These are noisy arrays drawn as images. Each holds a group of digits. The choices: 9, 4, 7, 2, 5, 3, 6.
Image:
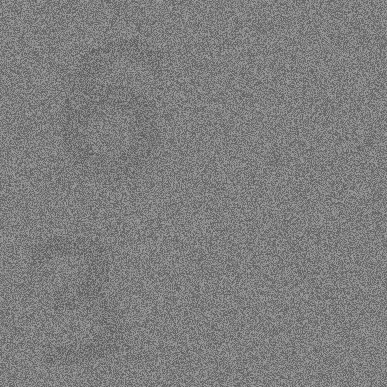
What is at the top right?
nothing
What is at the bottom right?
nothing
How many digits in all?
2
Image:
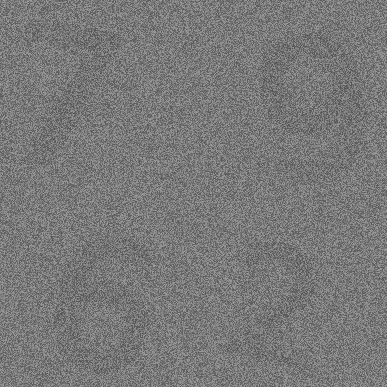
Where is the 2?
bottom right
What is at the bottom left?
6
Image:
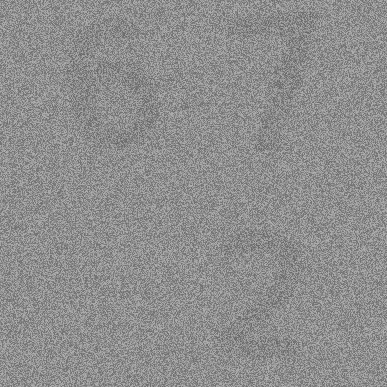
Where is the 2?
bottom right
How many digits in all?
3
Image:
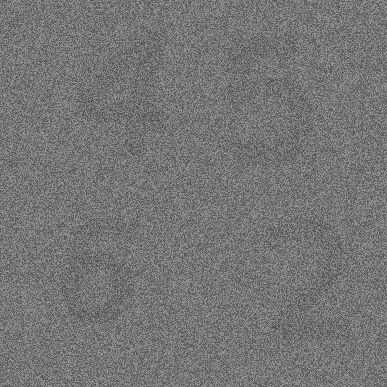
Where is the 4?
top left
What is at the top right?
5
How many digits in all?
4
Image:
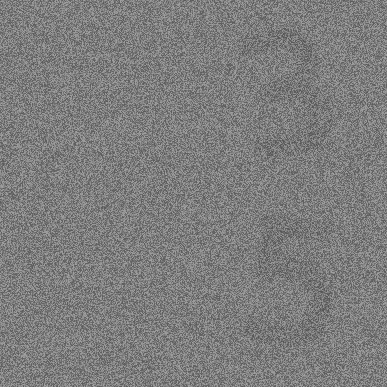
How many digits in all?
2
